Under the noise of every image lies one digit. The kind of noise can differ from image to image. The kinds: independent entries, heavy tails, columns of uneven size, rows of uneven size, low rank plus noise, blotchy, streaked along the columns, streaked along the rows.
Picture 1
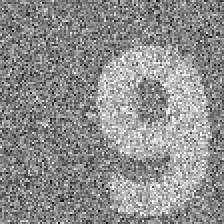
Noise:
independent entries
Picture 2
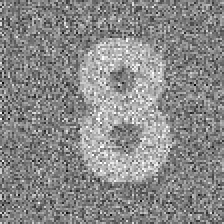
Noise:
low rank plus noise
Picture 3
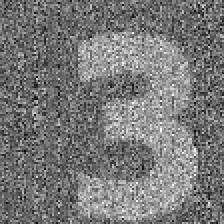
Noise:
columns of uneven size
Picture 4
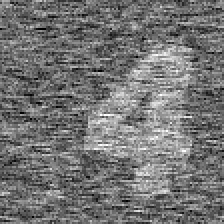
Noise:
streaked along the rows
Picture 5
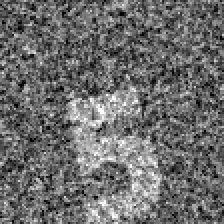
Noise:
blotchy
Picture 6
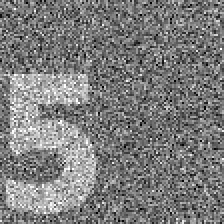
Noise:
low rank plus noise
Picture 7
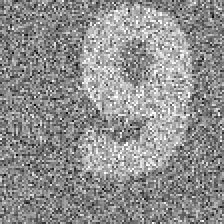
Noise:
independent entries
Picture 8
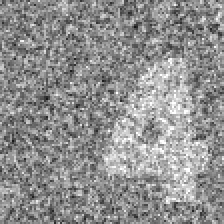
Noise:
blotchy
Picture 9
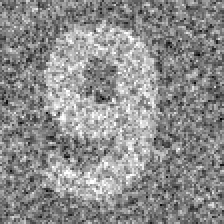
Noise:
blotchy
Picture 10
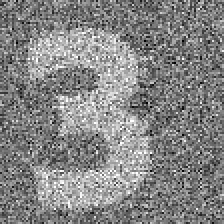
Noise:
low rank plus noise
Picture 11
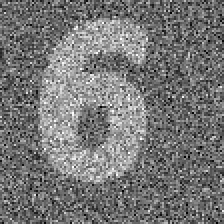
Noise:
independent entries
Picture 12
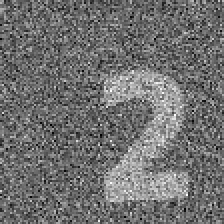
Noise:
low rank plus noise
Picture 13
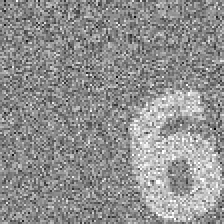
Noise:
low rank plus noise
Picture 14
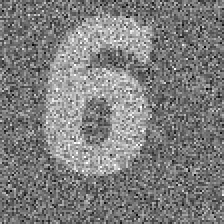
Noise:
independent entries
